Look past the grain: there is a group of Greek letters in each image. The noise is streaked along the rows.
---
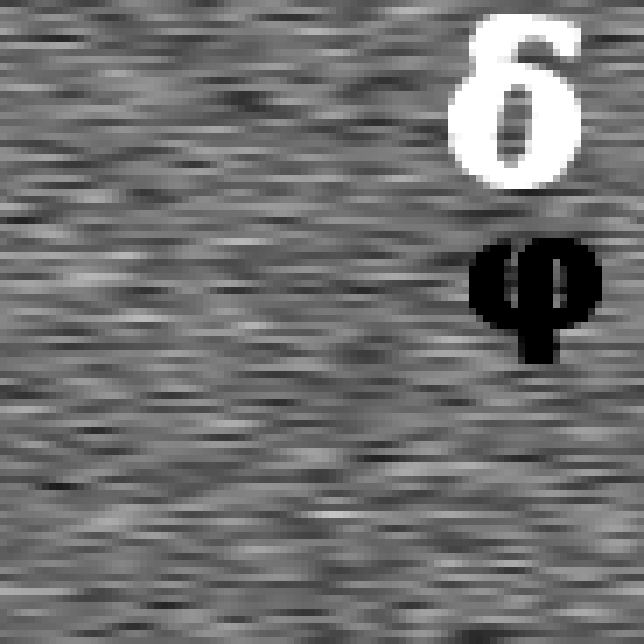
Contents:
top right: light delta; middle right: dark phi
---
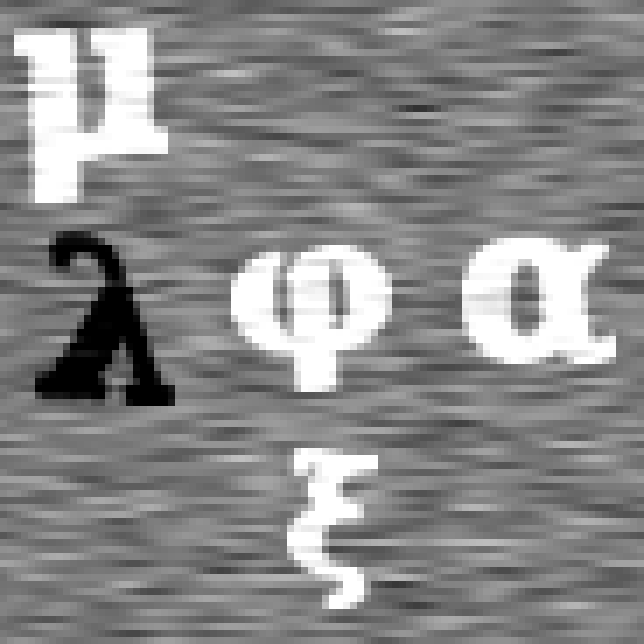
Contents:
top left: light mu; middle left: dark lambda; centre: light phi; middle right: light alpha; bottom middle: light xi
